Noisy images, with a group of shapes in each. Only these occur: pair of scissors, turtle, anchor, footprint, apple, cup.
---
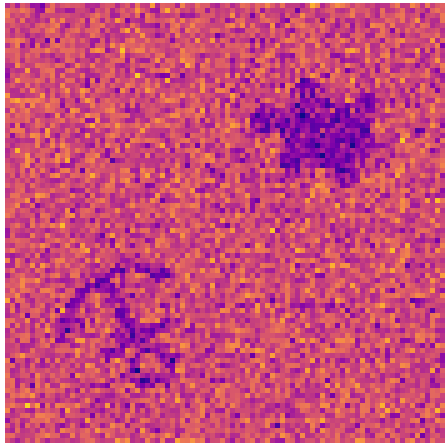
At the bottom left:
anchor
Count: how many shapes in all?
2
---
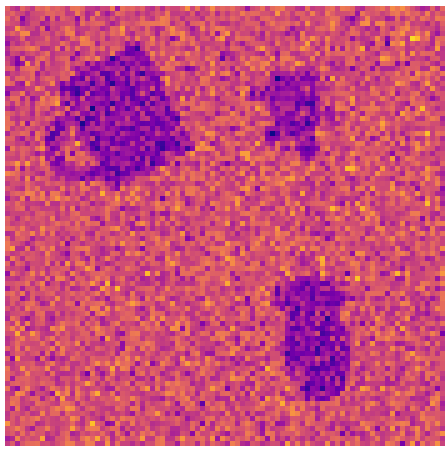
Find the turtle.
top right
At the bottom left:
nothing
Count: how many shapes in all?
3
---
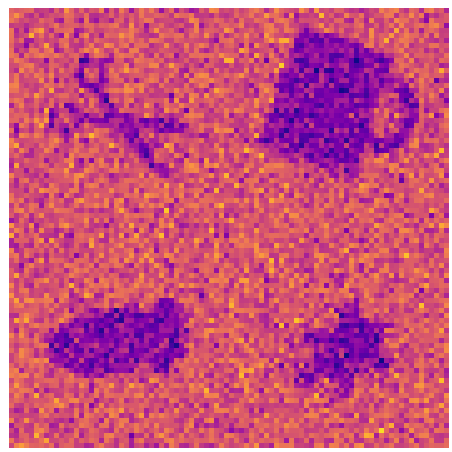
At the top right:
cup
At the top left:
pair of scissors
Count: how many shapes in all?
4
